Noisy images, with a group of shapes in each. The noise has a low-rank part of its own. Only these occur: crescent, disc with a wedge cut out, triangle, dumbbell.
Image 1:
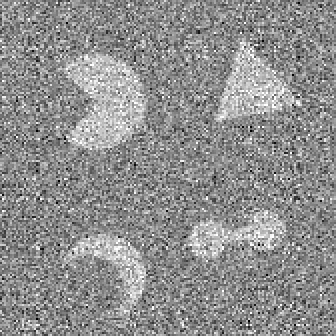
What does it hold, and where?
top left: disc with a wedge cut out; top right: triangle; bottom left: crescent; bottom right: dumbbell
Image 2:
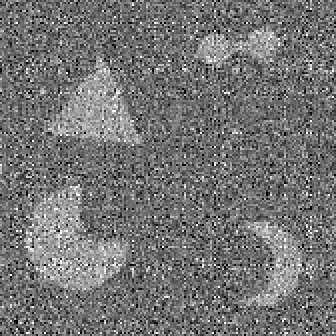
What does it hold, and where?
top left: triangle; top right: dumbbell; bottom left: disc with a wedge cut out; bottom right: crescent
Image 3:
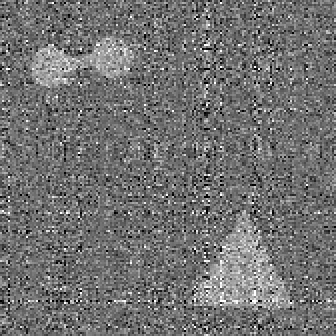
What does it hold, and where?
top left: dumbbell; bottom right: triangle
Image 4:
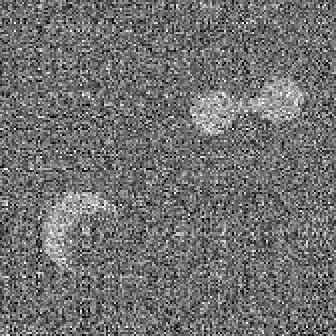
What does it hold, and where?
top right: dumbbell; bottom left: crescent
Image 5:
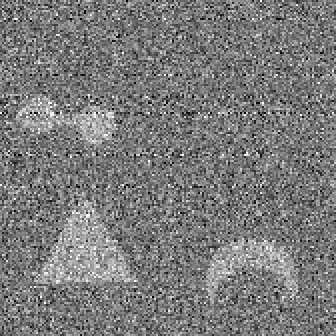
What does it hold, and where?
top left: dumbbell; bottom left: triangle; bottom right: crescent
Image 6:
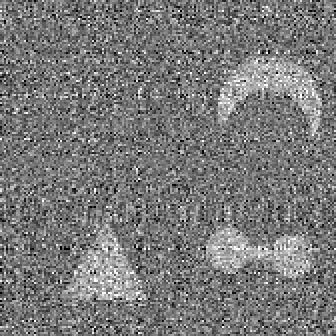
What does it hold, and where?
top right: crescent; bottom left: triangle; bottom right: dumbbell
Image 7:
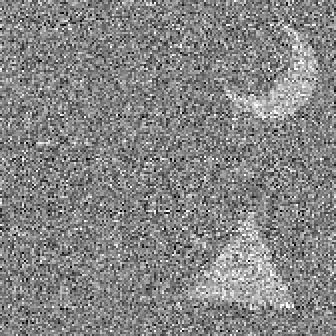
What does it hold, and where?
top right: crescent; bottom right: triangle
